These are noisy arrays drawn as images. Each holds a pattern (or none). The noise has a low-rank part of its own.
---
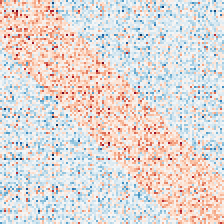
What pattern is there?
a diagonal band
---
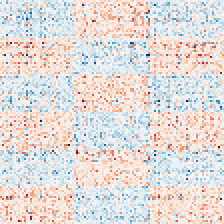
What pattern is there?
a checkerboard
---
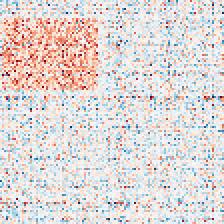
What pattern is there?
one block
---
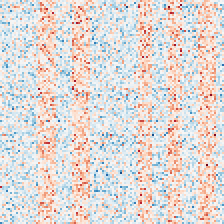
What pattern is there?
bands of columns
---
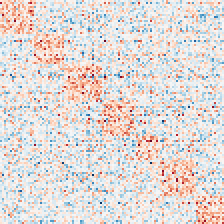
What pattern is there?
blocks along the diagonal
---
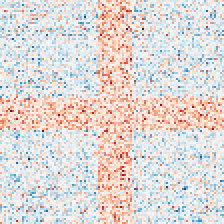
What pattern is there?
bands of rows crossing bands of columns
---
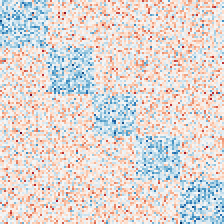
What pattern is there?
blocks along the diagonal
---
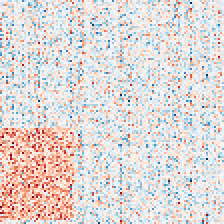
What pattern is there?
one block
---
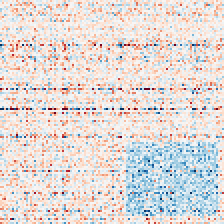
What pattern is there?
one block
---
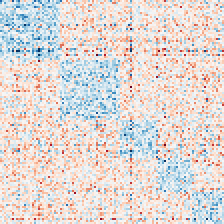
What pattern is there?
blocks along the diagonal
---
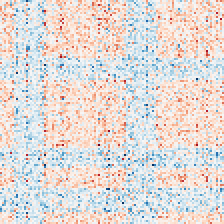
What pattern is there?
bands of rows crossing bands of columns
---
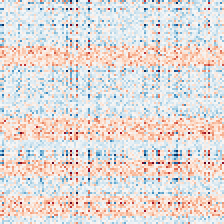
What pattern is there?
bands of rows
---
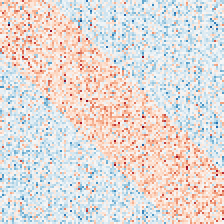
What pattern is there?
a diagonal band
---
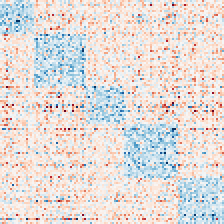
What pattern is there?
blocks along the diagonal
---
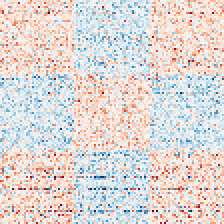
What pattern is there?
a checkerboard
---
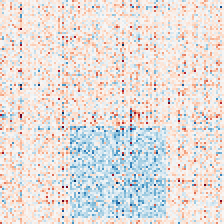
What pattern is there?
one block
